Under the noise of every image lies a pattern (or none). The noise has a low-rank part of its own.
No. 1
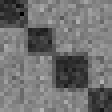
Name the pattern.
blocks along the diagonal
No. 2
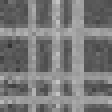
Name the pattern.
bands of rows crossing bands of columns
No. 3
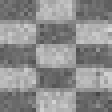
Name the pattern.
a checkerboard
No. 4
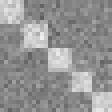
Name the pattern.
blocks along the diagonal
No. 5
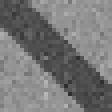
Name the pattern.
a diagonal band
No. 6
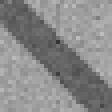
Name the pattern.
a diagonal band
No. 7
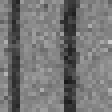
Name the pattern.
bands of columns
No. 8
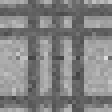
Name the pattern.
bands of rows crossing bands of columns
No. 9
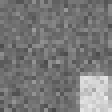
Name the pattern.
one block
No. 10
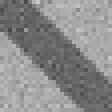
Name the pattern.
a diagonal band
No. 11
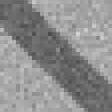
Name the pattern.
a diagonal band
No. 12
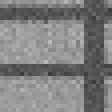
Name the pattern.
bands of rows crossing bands of columns
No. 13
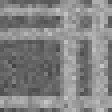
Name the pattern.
bands of rows crossing bands of columns
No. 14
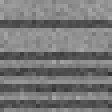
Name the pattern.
bands of rows
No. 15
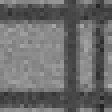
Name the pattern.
bands of rows crossing bands of columns
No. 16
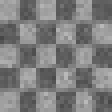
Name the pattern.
a checkerboard
